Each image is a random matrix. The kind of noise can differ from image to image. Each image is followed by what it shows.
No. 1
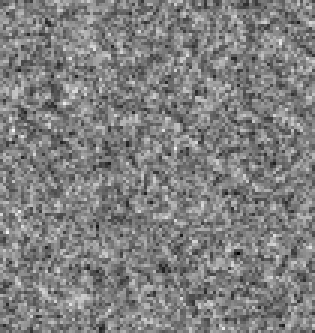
blotchy
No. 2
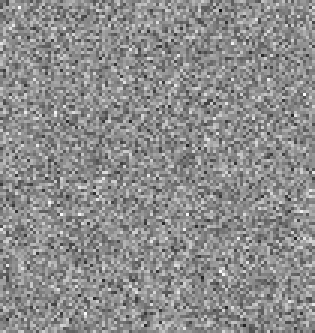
independent entries
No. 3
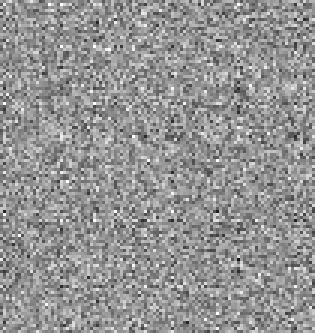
low rank plus noise
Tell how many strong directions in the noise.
one
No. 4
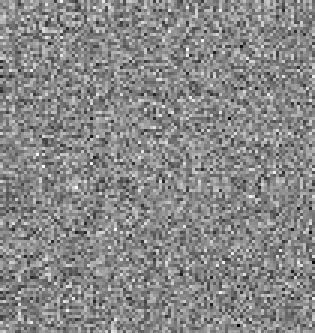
low rank plus noise
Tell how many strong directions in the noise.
two
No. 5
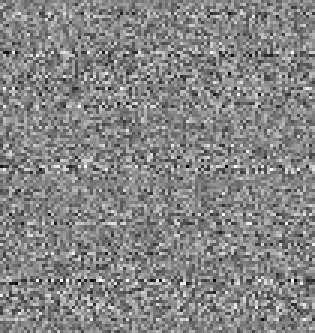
rows of uneven size
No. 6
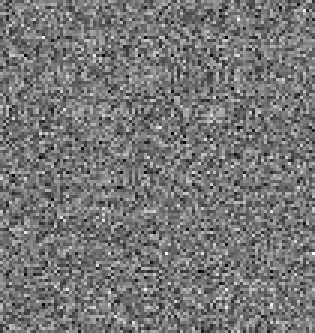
low rank plus noise
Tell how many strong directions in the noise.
two
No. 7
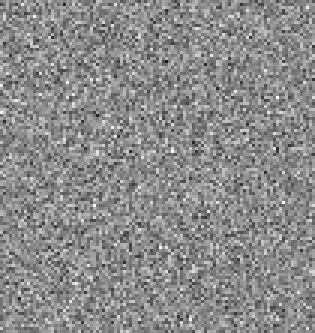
independent entries
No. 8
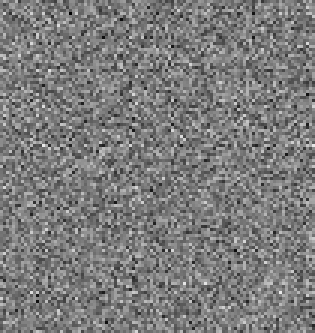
low rank plus noise
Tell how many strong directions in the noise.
two
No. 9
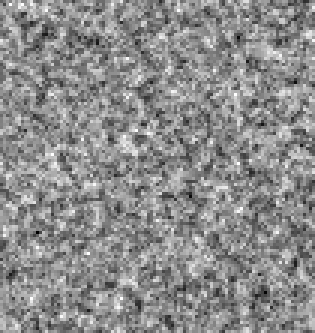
blotchy
